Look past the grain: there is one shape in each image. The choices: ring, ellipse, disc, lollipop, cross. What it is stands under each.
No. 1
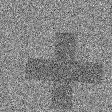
dark cross
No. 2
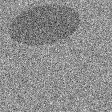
dark ellipse
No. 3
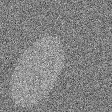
light ellipse
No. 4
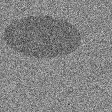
dark ellipse
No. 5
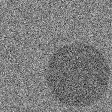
dark disc
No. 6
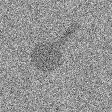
dark lollipop
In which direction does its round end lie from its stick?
down and left
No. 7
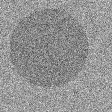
dark disc
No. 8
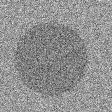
dark disc
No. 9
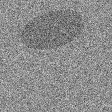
dark ellipse
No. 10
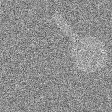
light lollipop
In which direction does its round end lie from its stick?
down and right
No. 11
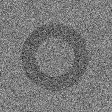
dark ring
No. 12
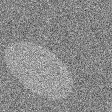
light ellipse
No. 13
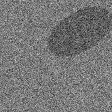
dark ellipse
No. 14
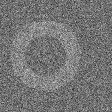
light ring
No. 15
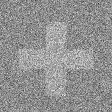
light cross
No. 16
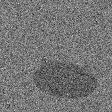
dark ellipse
